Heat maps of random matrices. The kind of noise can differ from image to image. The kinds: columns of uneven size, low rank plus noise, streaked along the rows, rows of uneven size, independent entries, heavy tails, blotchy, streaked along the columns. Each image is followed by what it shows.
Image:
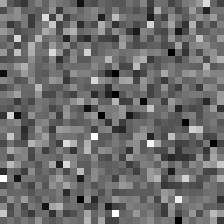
heavy tails
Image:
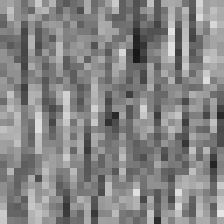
streaked along the columns
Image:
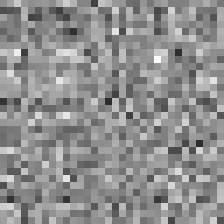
low rank plus noise
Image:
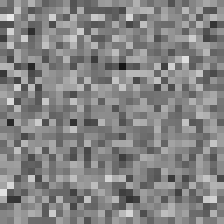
low rank plus noise
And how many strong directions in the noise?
five to eight
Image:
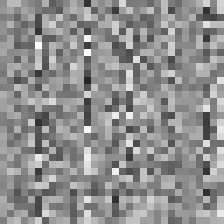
columns of uneven size
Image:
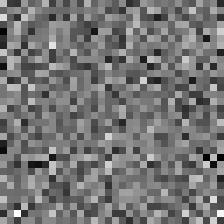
low rank plus noise
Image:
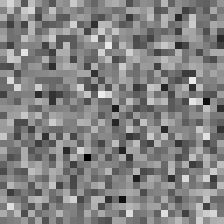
independent entries
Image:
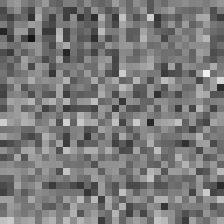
low rank plus noise
